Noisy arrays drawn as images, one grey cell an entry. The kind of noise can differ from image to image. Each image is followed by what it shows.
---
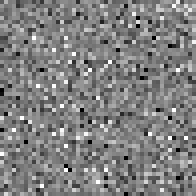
heavy tails
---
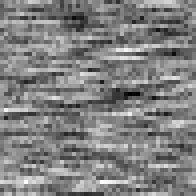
streaked along the rows
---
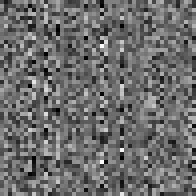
columns of uneven size
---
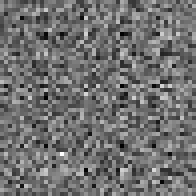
low rank plus noise
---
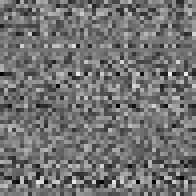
rows of uneven size
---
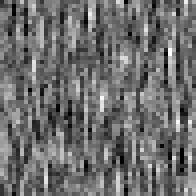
streaked along the columns
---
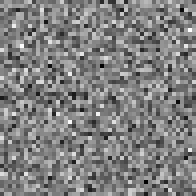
independent entries
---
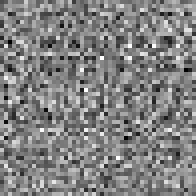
low rank plus noise
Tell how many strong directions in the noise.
two
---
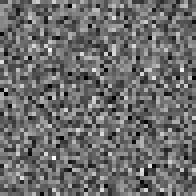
independent entries
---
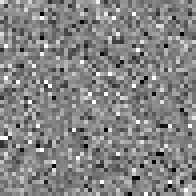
heavy tails
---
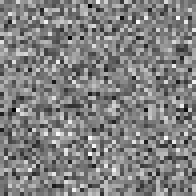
low rank plus noise
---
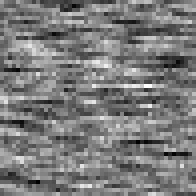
streaked along the rows
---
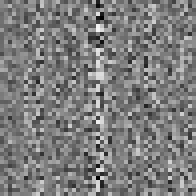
columns of uneven size
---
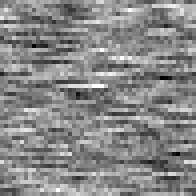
streaked along the rows
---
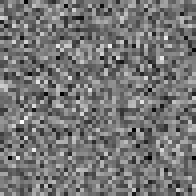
independent entries
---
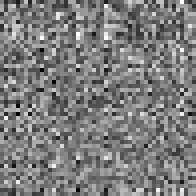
low rank plus noise
